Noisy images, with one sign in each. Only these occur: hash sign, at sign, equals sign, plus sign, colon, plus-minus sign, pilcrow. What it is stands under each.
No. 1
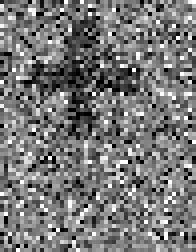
dark plus sign
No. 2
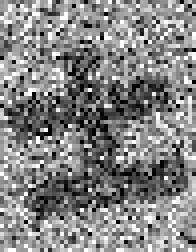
dark plus-minus sign
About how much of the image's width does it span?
nearly all
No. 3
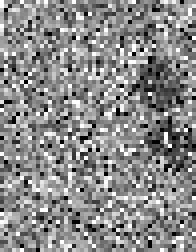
dark colon, middle right
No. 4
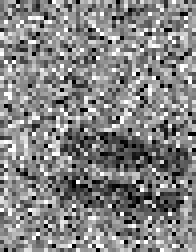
dark equals sign
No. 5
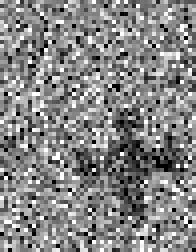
dark plus sign
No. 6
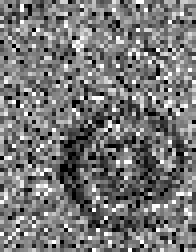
dark at sign
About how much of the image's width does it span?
two thirds
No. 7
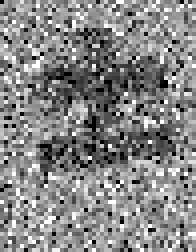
dark plus-minus sign
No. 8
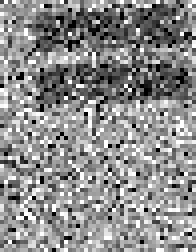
dark equals sign
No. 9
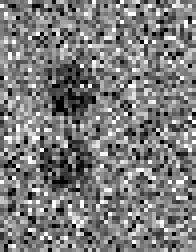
dark colon
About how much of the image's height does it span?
half
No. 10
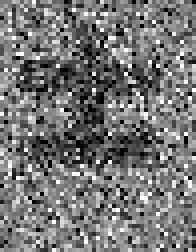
dark plus-minus sign
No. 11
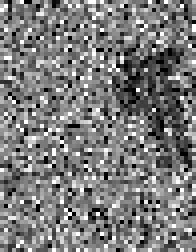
dark pilcrow
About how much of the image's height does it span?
half
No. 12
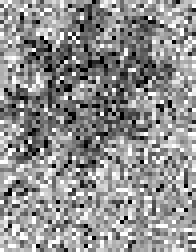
dark hash sign
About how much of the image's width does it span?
nearly all
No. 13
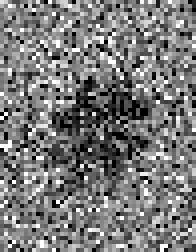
dark hash sign
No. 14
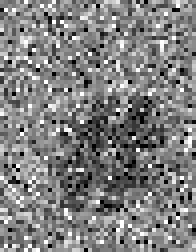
dark hash sign
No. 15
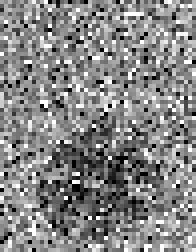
dark hash sign
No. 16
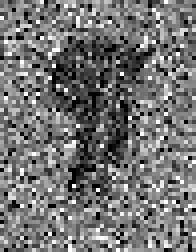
dark pilcrow
